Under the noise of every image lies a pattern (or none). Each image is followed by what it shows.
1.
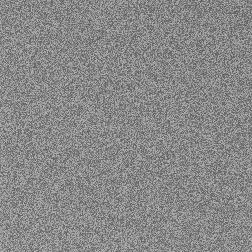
a smooth slope
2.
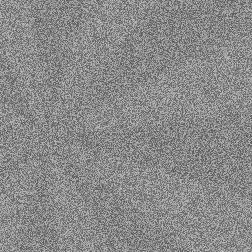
spokes from one point
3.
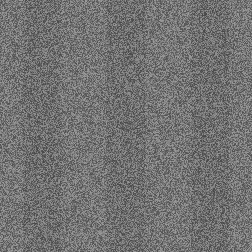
vertical stripes
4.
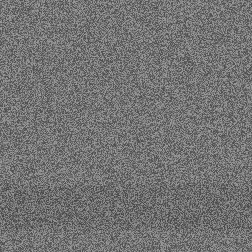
one horizontal stripe
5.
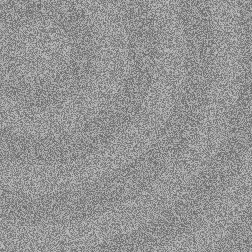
rings round one point
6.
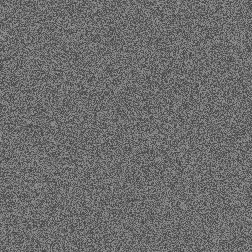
only noise
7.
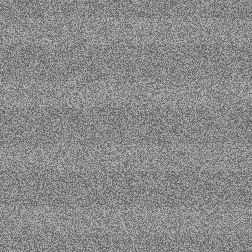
horizontal stripes
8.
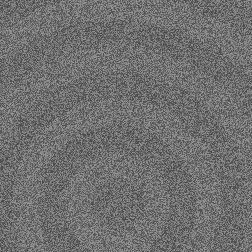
rings round one point
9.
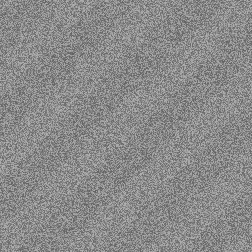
diagonal stripes
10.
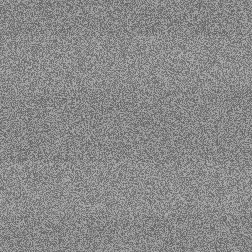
horizontal stripes
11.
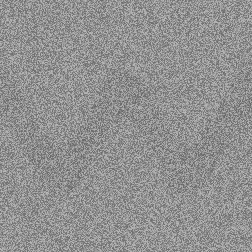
a wavy band
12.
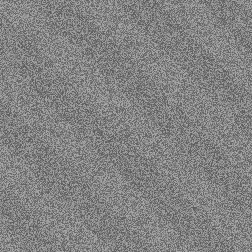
diagonal stripes
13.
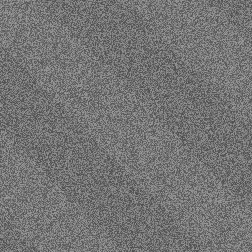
diagonal stripes
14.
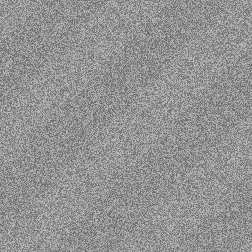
diagonal stripes
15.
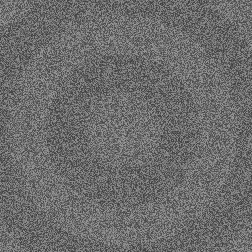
rings round one point
